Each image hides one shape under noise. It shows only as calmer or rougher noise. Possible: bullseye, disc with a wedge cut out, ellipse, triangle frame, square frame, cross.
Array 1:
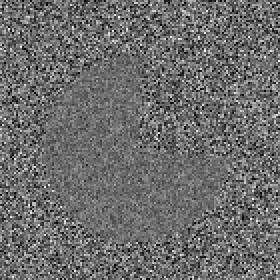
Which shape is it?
disc with a wedge cut out
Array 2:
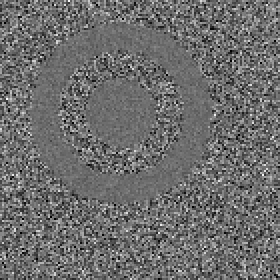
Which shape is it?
bullseye
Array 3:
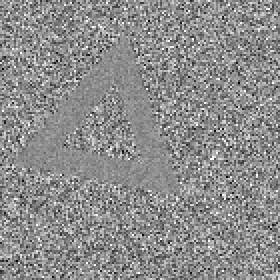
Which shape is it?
triangle frame
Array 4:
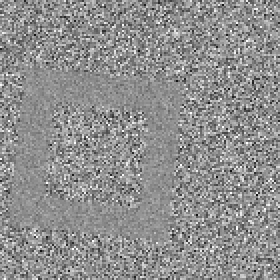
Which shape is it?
square frame
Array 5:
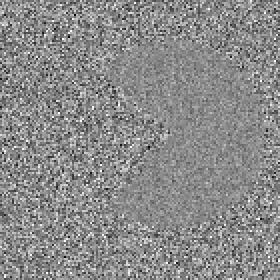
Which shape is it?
disc with a wedge cut out
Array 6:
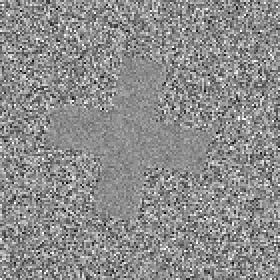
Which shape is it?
cross
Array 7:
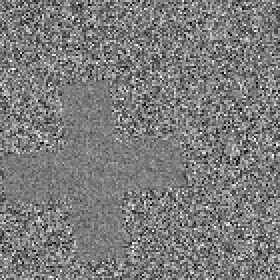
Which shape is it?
cross
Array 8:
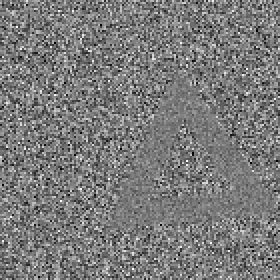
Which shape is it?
triangle frame
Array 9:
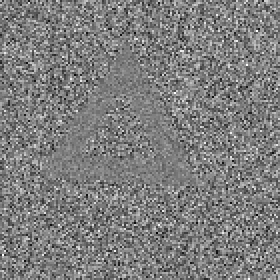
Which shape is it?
triangle frame
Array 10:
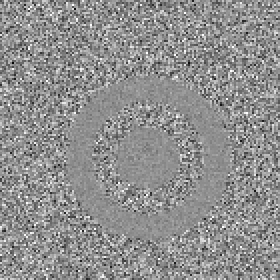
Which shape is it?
bullseye
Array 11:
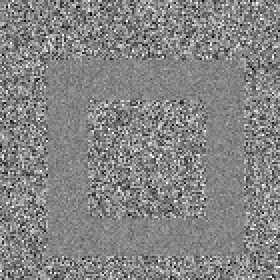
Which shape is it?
square frame
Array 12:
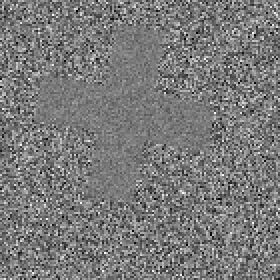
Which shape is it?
cross
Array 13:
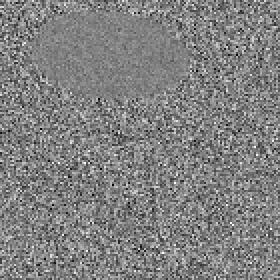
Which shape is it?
ellipse
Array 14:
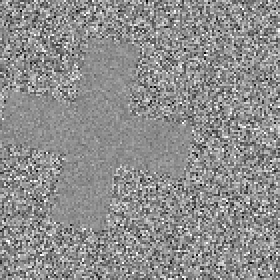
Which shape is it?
cross
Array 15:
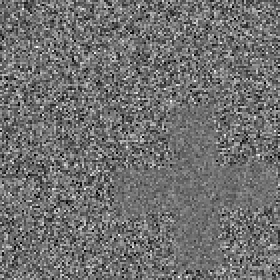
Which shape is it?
cross
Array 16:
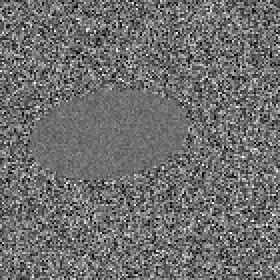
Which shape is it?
ellipse
